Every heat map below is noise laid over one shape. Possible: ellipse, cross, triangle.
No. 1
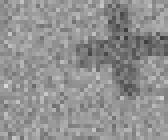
dark cross
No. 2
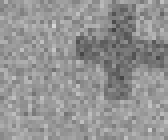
dark cross
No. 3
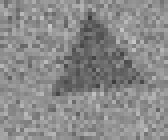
dark triangle
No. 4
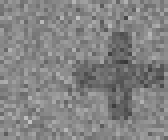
dark cross
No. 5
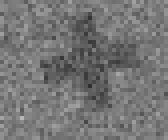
dark cross
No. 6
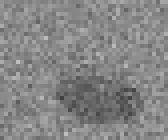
dark ellipse
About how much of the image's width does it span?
half
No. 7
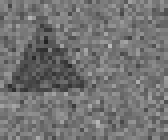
dark triangle
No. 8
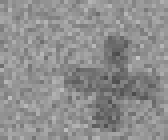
dark cross
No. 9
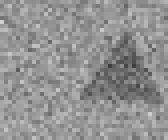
dark triangle
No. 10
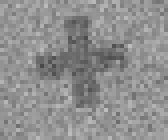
dark cross
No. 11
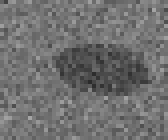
dark ellipse
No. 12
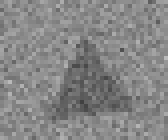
dark triangle
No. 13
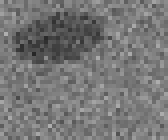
dark ellipse
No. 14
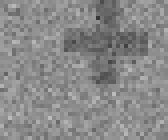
dark cross
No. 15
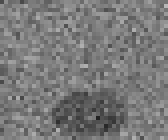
dark ellipse
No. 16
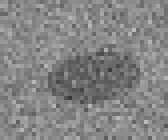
dark ellipse
